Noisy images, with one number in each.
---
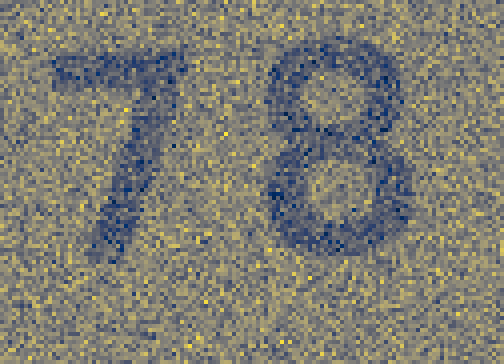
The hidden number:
78
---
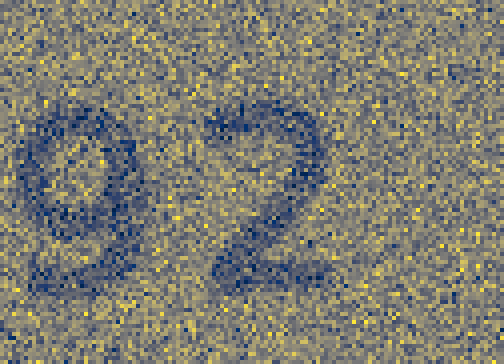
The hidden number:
92
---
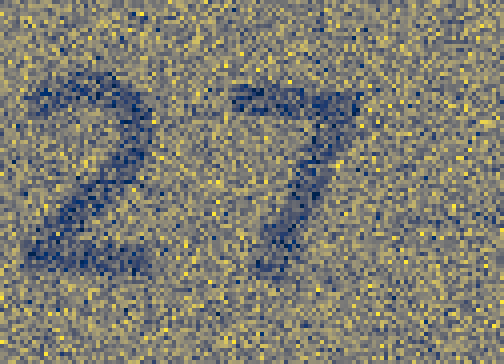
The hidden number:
27
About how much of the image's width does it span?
two thirds
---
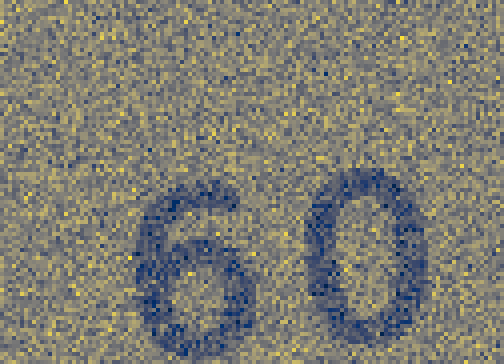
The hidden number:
60
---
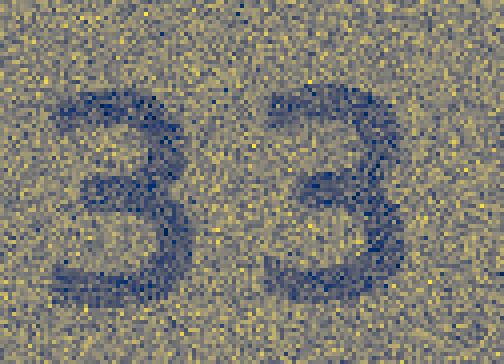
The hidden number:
33
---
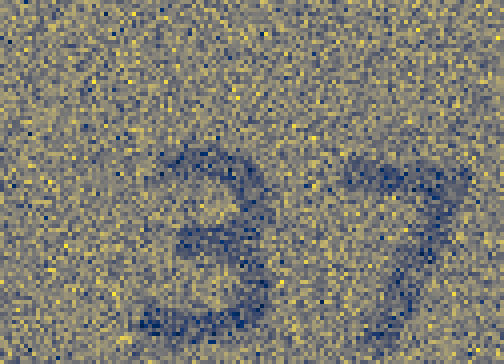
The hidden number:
37
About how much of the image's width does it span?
two thirds
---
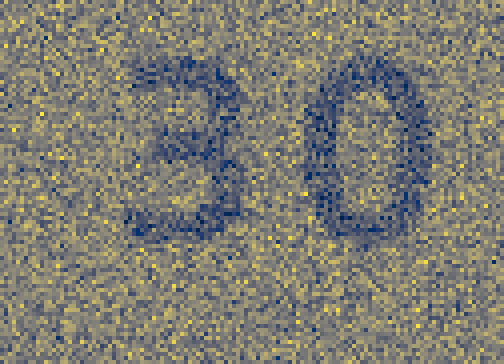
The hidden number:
30
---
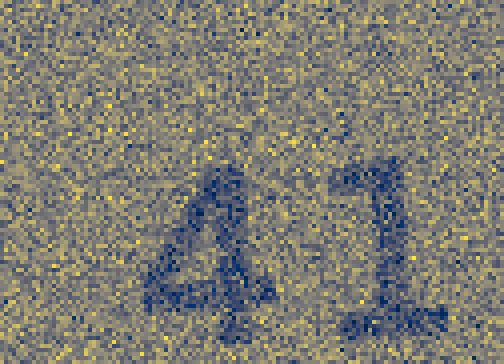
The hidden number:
41
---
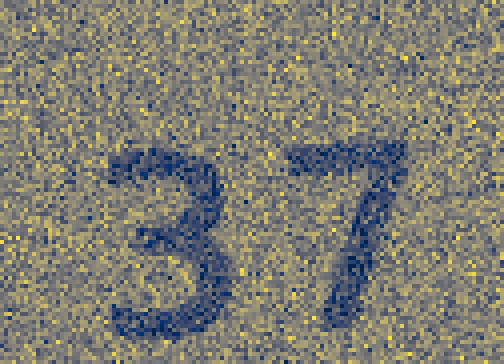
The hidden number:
37
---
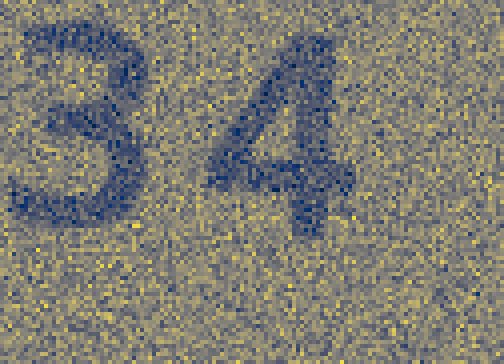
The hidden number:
34
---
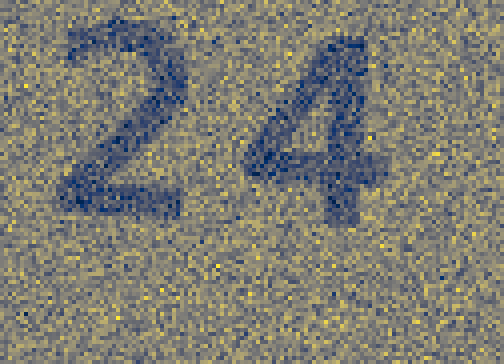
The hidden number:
24
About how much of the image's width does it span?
two thirds
